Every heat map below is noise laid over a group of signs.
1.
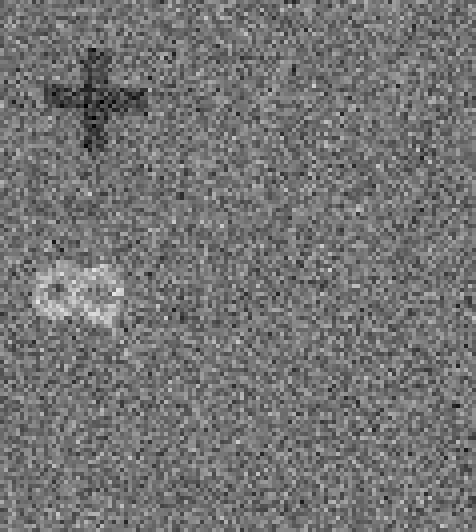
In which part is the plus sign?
top left
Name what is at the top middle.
nothing
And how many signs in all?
2
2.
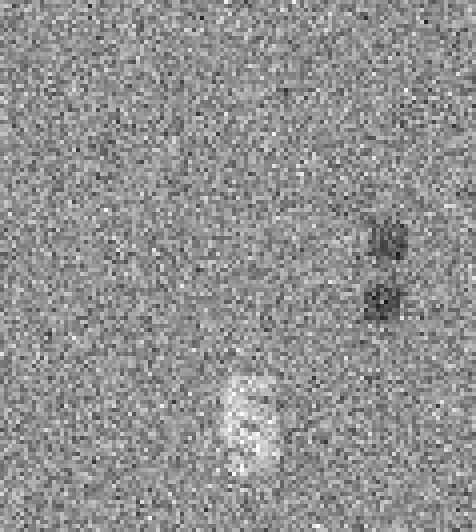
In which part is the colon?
middle right
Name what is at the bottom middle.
section sign
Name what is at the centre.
nothing
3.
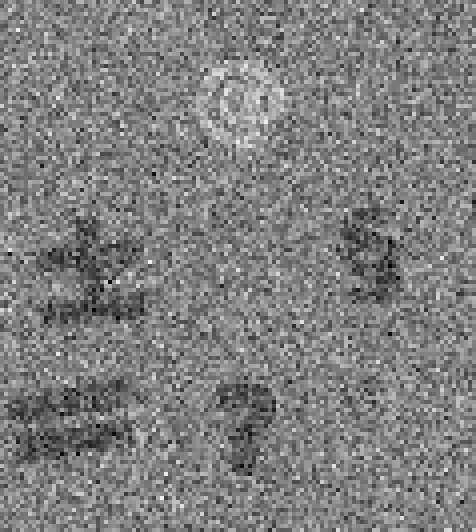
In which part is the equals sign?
bottom left
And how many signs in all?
5
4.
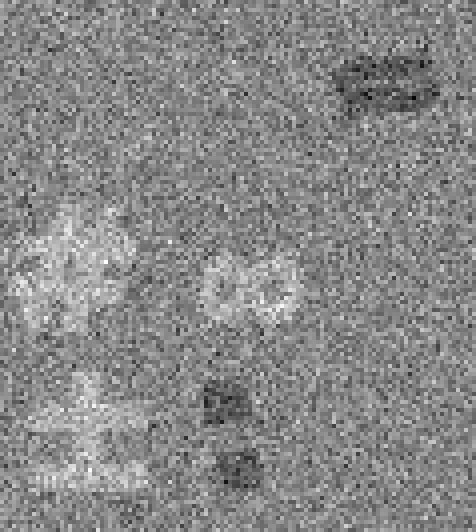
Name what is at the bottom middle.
colon
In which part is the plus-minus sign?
bottom left
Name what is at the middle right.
nothing
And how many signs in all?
5
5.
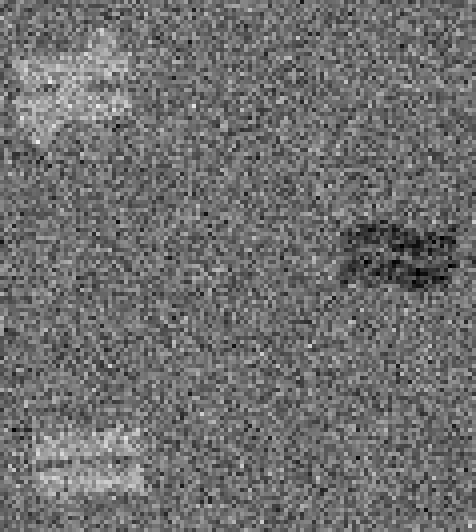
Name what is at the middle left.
nothing
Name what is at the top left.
not-equal sign
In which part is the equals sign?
bottom left
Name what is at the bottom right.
nothing
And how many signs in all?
3
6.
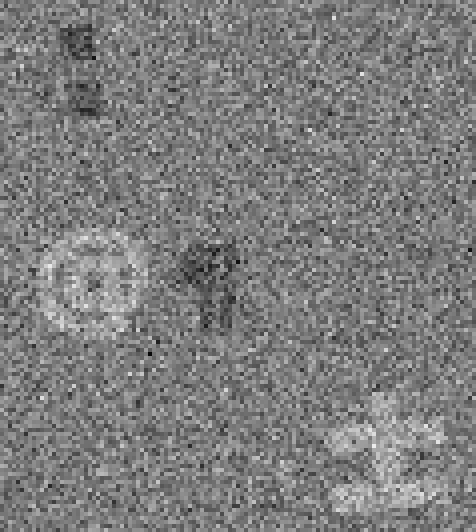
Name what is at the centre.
pilcrow
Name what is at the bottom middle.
nothing
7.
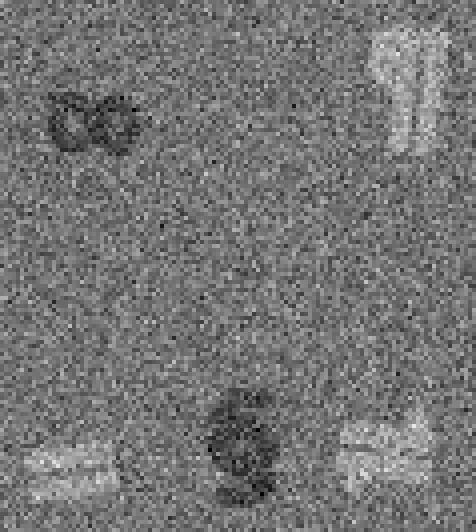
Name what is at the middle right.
nothing
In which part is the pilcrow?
top right
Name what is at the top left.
infinity sign
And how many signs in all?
5
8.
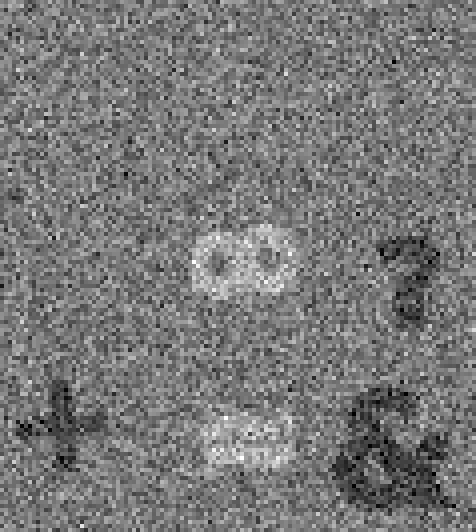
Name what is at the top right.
nothing
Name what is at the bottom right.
ampersand
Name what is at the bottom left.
plus sign
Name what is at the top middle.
nothing
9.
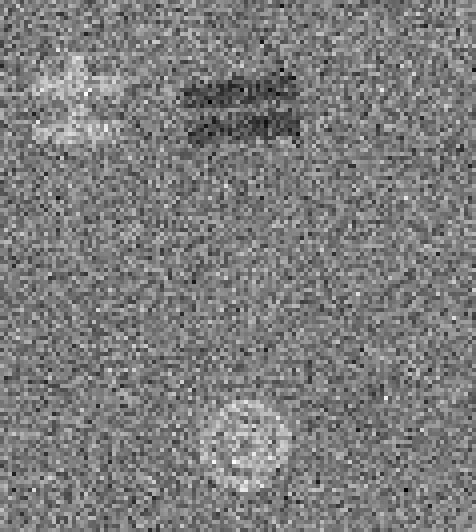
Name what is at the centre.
nothing
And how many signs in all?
3
